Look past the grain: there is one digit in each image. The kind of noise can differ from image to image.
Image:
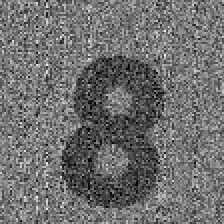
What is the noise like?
columns of uneven size
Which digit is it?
8
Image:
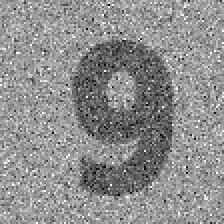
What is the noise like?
heavy tails
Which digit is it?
9
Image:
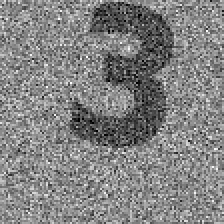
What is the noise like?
low rank plus noise
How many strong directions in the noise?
one
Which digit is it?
3
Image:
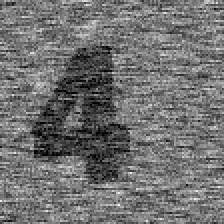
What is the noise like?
streaked along the rows
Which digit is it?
4
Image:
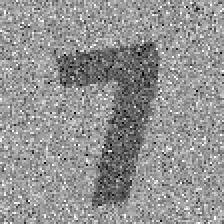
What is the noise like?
heavy tails
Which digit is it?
7
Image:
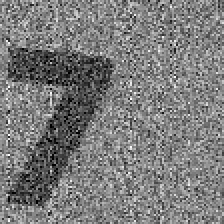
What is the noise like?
columns of uneven size
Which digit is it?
7
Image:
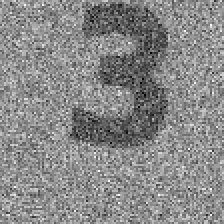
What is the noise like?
low rank plus noise
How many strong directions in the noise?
one
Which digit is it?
3
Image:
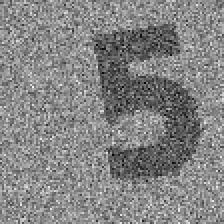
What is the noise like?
independent entries
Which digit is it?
5
